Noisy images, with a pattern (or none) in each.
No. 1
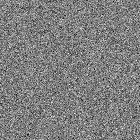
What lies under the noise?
only noise
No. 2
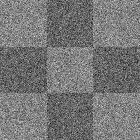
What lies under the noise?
a checkerboard
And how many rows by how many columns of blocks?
3 by 3
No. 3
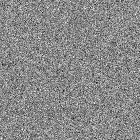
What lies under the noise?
only noise
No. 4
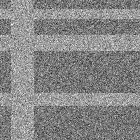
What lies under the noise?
bands of rows crossing bands of columns
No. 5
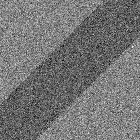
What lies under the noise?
a diagonal band
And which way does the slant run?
bottom left to top right
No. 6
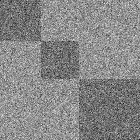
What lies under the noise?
blocks along the diagonal
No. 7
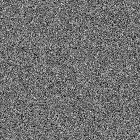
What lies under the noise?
only noise
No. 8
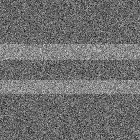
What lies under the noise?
bands of rows
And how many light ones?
2
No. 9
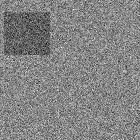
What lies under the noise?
one block
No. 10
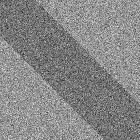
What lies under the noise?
a diagonal band
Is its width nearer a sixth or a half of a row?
a half
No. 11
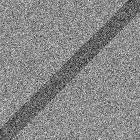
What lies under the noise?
a diagonal band
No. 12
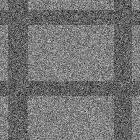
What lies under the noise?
bands of rows crossing bands of columns
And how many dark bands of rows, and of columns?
2 and 2
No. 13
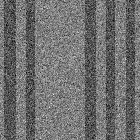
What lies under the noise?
bands of columns
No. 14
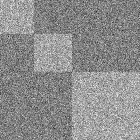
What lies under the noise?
blocks along the diagonal
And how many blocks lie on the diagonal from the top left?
3
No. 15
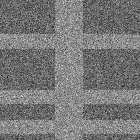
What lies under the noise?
bands of rows crossing bands of columns
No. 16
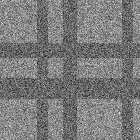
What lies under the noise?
bands of rows crossing bands of columns
